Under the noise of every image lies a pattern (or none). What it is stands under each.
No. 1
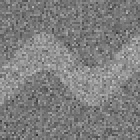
a wavy band
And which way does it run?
left to right
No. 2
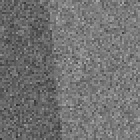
a sharp edge
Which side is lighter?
right
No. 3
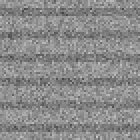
horizontal stripes
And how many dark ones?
6
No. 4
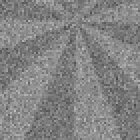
spokes from one point
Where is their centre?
top middle
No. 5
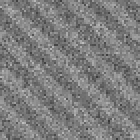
diagonal stripes
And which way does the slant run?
top left to bottom right
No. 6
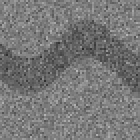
a wavy band
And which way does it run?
left to right
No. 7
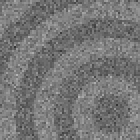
rings round one point
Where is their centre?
bottom right
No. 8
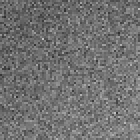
a smooth slope
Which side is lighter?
bottom right
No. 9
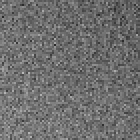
a smooth slope
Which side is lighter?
bottom left
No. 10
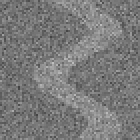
a wavy band
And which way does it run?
top to bottom
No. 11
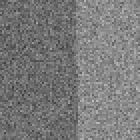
a sharp edge
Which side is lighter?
right
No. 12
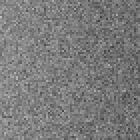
a smooth slope
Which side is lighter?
left
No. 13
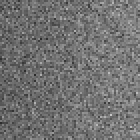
a smooth slope
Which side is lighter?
right
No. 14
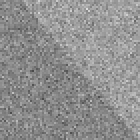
a sharp edge
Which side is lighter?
top right
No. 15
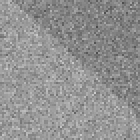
a sharp edge
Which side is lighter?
bottom left
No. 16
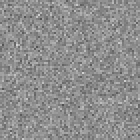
only noise
